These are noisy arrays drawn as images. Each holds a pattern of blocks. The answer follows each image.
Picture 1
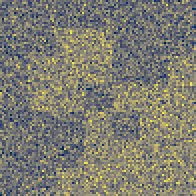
mirrored about the diagonal from the top left
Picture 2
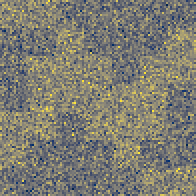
the same after a half turn
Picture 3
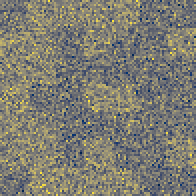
top and bottom mirror each other
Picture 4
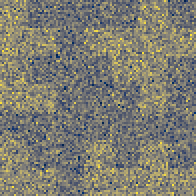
mirrored about the diagonal from the bottom left
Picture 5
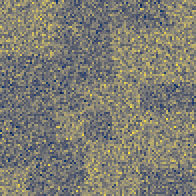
no symmetry
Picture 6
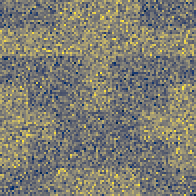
left and right mirror each other
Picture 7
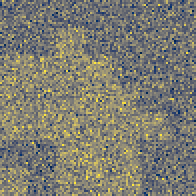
mirrored about the diagonal from the bottom left
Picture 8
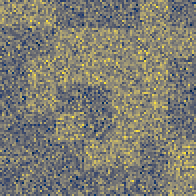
mirrored about the diagonal from the bottom left
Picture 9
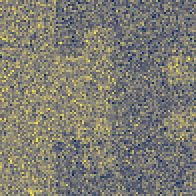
top and bottom mirror each other
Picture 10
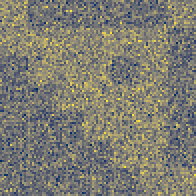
mirrored about the diagonal from the bottom left
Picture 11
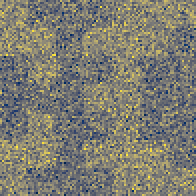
top and bottom mirror each other
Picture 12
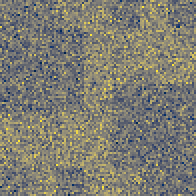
the same after a half turn
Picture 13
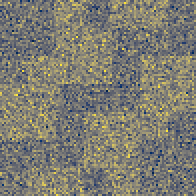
the same after a half turn
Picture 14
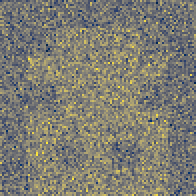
left and right mirror each other
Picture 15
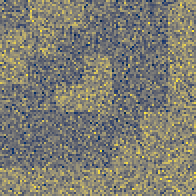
mirrored about the diagonal from the top left
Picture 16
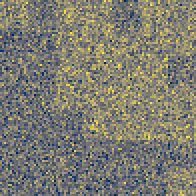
mirrored about the diagonal from the bottom left
